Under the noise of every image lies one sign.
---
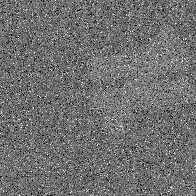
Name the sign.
not-equal sign
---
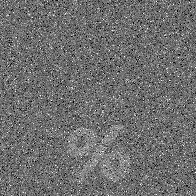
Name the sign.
percent sign
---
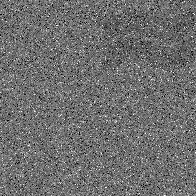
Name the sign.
approximately sign
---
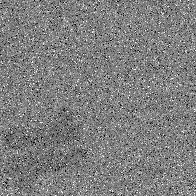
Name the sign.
not-equal sign
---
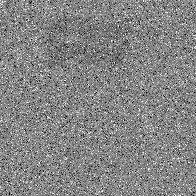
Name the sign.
approximately sign
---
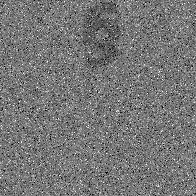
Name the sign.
section sign
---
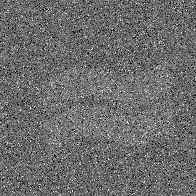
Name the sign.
approximately sign
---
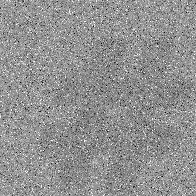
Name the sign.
hash sign
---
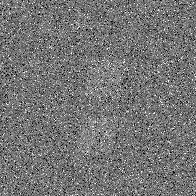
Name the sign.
colon
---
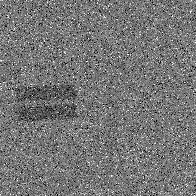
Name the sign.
equals sign
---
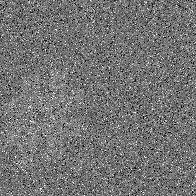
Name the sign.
hash sign
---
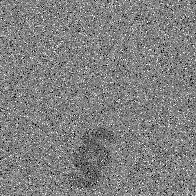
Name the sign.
section sign
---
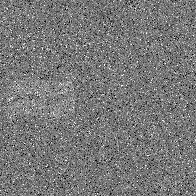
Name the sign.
approximately sign
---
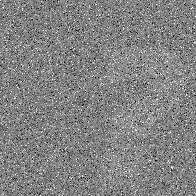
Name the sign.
question mark
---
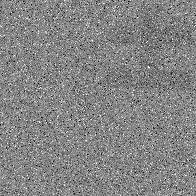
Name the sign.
plus-minus sign
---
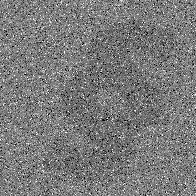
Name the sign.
section sign
